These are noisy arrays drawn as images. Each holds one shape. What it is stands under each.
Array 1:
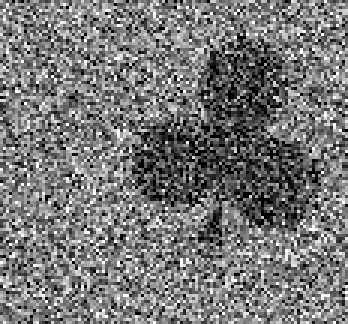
dark club
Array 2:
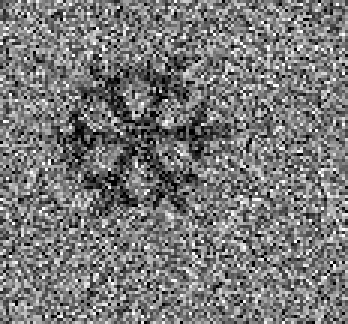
dark snowflake
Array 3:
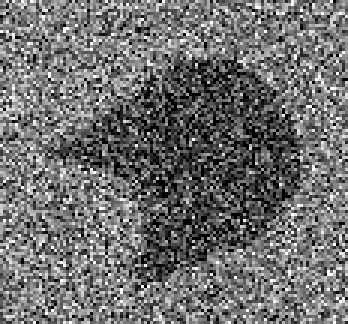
dark cat's head
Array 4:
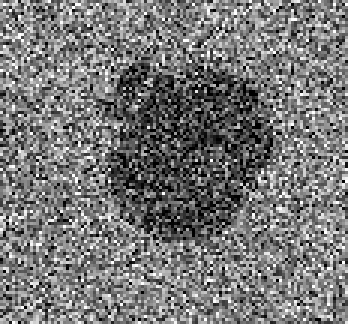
dark apple
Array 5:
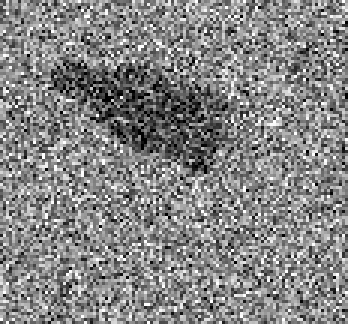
dark bottle
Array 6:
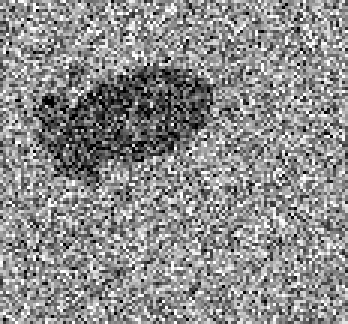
dark footprint
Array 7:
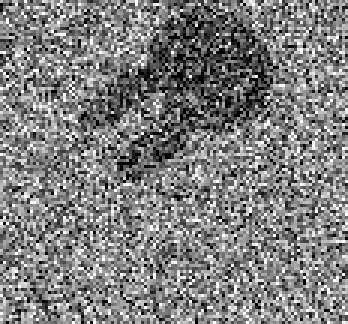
dark rabbit's head
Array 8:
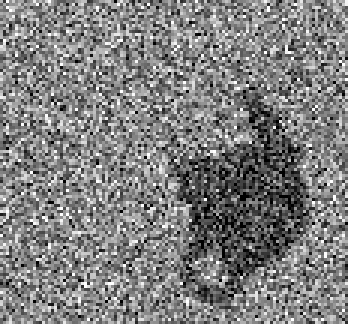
dark teapot
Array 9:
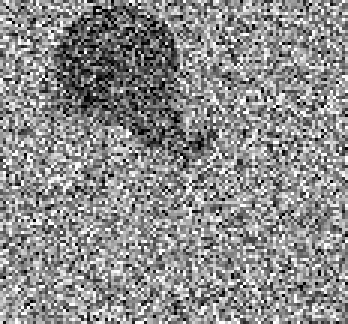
dark pear
